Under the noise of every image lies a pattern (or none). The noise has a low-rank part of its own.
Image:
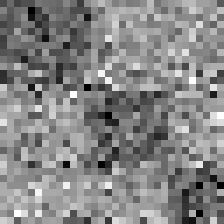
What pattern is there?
blocks along the diagonal
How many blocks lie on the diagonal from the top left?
3
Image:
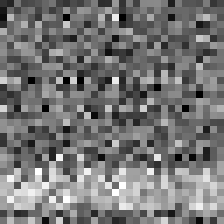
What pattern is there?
one band of rows
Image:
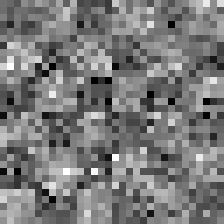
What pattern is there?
a checkerboard
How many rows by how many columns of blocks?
6 by 6
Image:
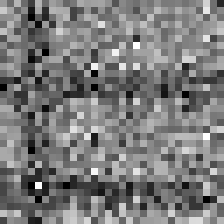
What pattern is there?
bands of rows crossing bands of columns
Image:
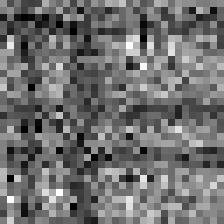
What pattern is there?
bands of rows crossing bands of columns
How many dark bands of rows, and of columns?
3 and 2
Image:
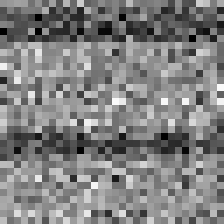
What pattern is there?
bands of rows
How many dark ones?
2
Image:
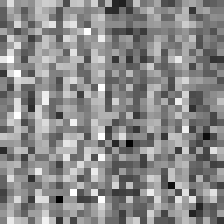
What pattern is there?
bands of columns
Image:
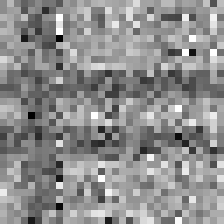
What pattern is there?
bands of rows crossing bands of columns
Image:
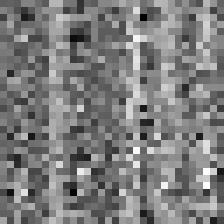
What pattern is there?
bands of columns
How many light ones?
4
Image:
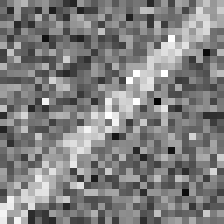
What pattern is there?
a diagonal band
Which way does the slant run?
bottom left to top right
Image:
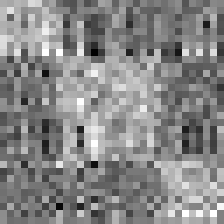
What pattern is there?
blocks along the diagonal
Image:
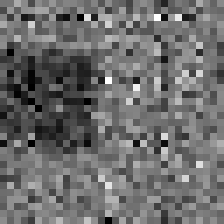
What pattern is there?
one block
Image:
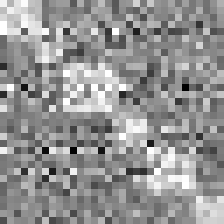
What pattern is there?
blocks along the diagonal
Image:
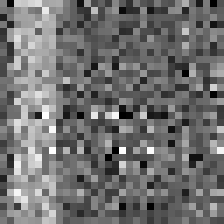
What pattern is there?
one band of columns
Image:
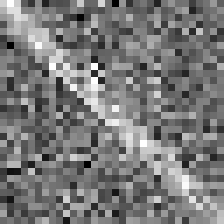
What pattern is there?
a diagonal band
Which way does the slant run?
top left to bottom right
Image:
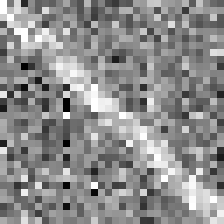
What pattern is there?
a diagonal band
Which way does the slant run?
top left to bottom right
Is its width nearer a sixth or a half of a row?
a sixth
